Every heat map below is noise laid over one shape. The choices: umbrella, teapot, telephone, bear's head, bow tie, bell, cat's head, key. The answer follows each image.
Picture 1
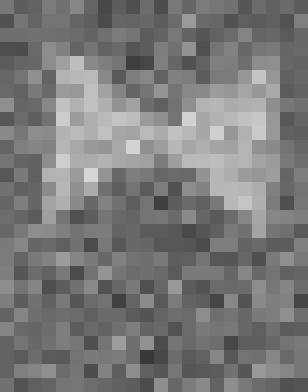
bow tie
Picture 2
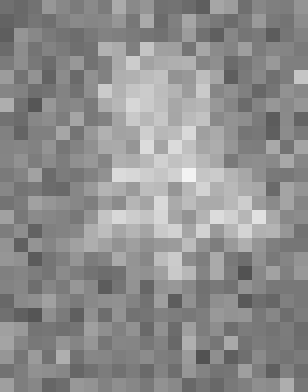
bell
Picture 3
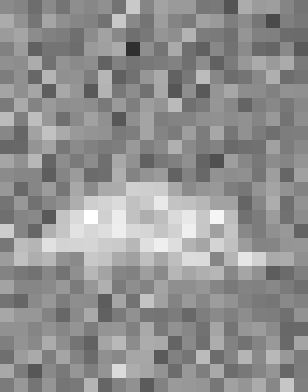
umbrella
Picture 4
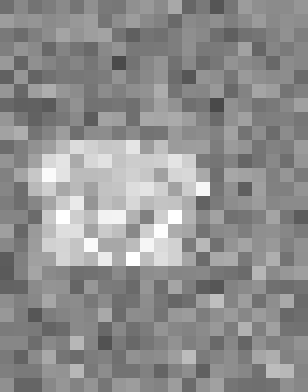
telephone
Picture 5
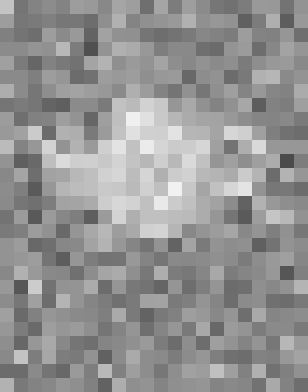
teapot
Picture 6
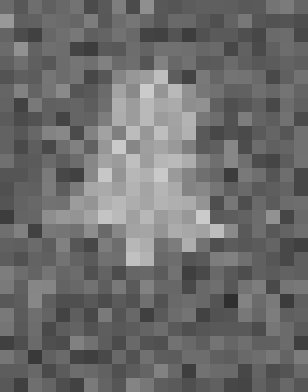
bell
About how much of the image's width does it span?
two thirds
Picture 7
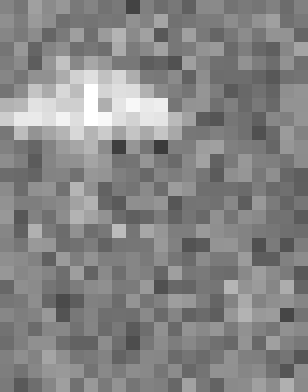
umbrella
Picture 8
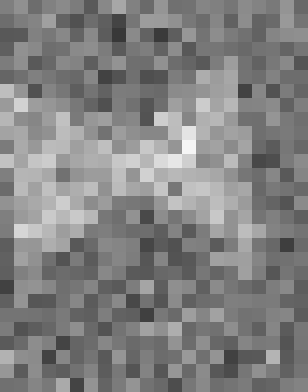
bow tie
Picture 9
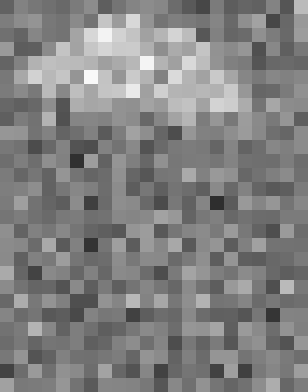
umbrella
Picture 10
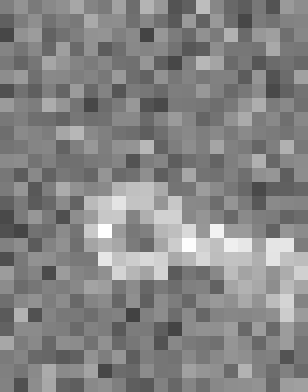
key
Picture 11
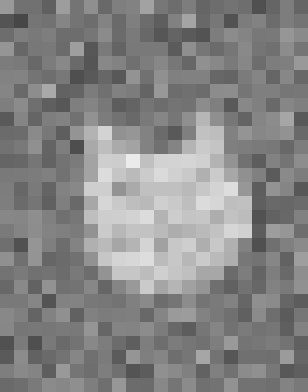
cat's head
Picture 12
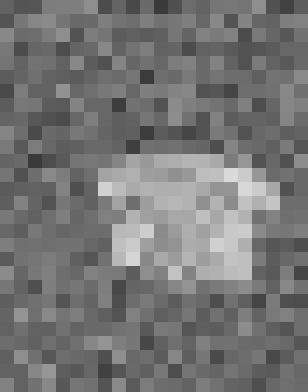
telephone
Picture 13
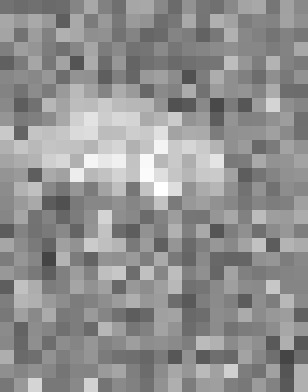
umbrella
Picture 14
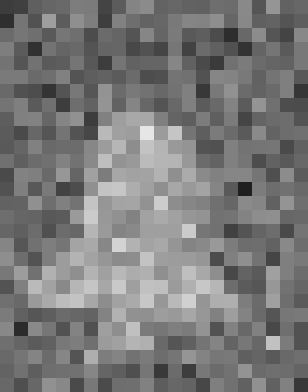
bell
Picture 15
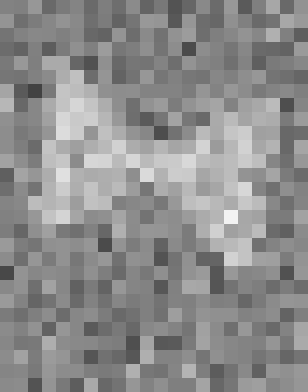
bow tie
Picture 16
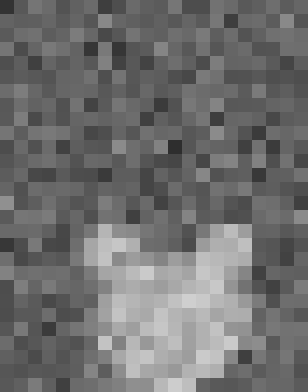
bear's head
